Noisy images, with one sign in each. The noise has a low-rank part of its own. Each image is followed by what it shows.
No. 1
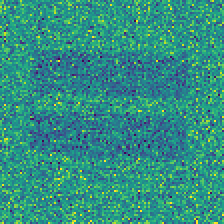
dark equals sign
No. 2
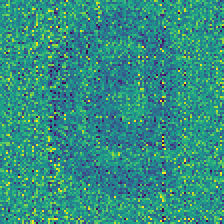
dark at sign
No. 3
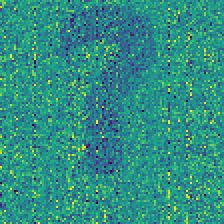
dark question mark
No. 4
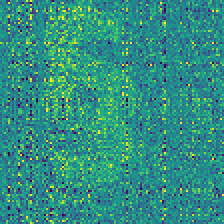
light section sign
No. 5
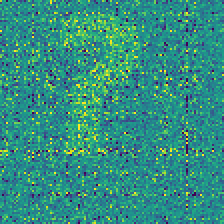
light question mark
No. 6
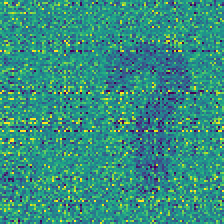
dark question mark
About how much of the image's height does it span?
two thirds
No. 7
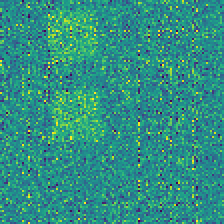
light colon
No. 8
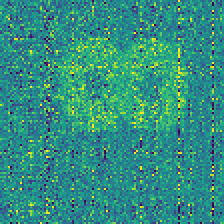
light infinity sign
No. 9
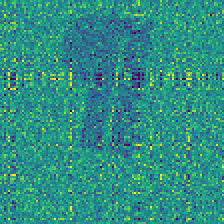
dark pilcrow
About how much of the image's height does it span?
two thirds
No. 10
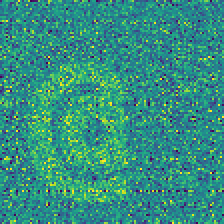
light at sign
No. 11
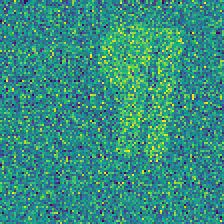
light pilcrow
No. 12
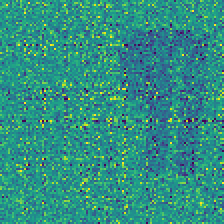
dark pilcrow
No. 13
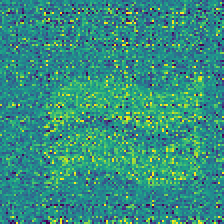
light approximately sign
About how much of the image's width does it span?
two thirds
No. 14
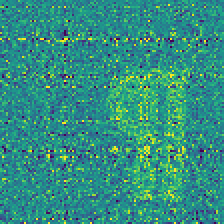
light pilcrow
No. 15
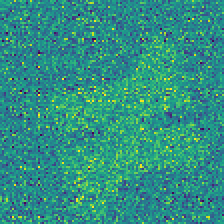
light not-equal sign
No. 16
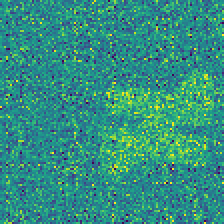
light not-equal sign
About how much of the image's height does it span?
half
